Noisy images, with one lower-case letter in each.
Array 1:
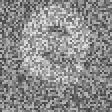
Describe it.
light e
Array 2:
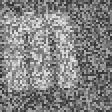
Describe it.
light m
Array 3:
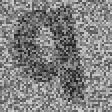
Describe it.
dark q
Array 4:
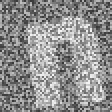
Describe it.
light n
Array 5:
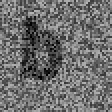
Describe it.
dark b
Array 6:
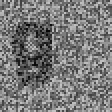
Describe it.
dark g
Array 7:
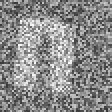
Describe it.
light n
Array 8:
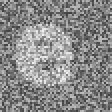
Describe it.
light e
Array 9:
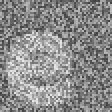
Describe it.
light e
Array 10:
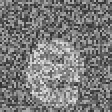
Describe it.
light e
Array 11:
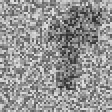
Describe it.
dark f
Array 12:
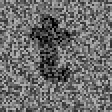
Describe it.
dark t
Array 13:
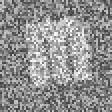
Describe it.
light m
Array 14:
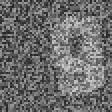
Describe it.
light g
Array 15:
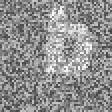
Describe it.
light b
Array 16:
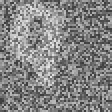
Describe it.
light q
